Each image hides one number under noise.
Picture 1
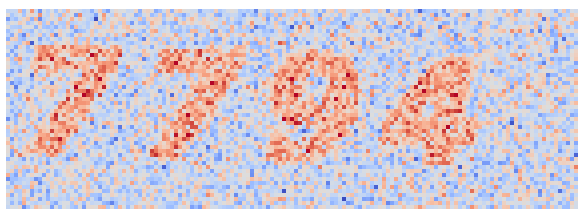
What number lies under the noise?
7794
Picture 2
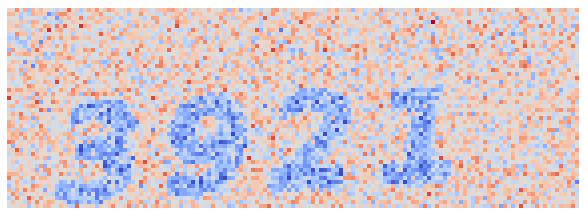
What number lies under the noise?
3921
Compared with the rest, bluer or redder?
bluer
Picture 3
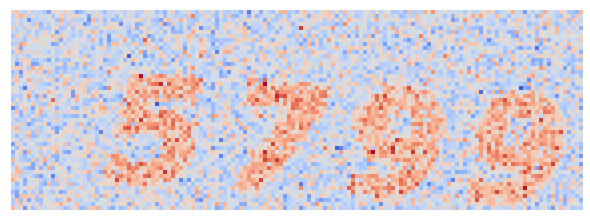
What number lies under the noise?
5799
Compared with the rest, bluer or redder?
redder
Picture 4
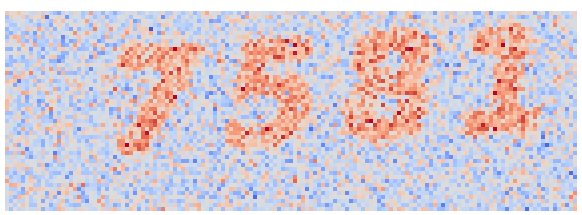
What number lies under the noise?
7581
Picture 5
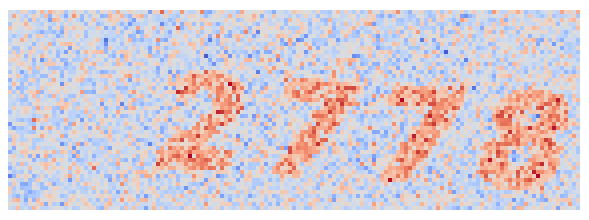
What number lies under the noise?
2778
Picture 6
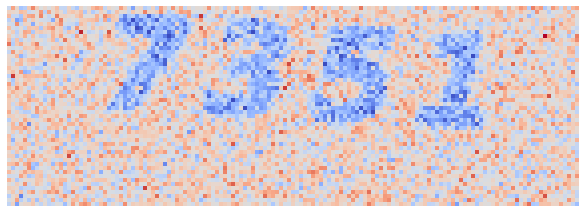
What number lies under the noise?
7351
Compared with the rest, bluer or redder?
bluer
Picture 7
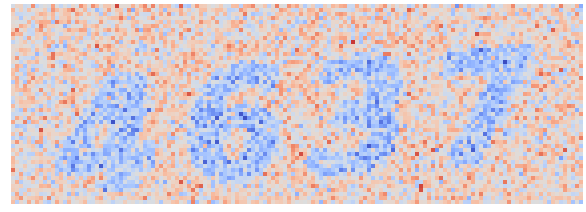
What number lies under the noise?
4637
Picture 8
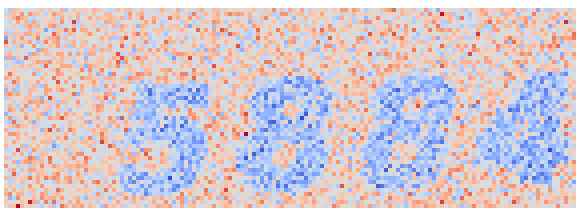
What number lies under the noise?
5884
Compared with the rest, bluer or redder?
bluer
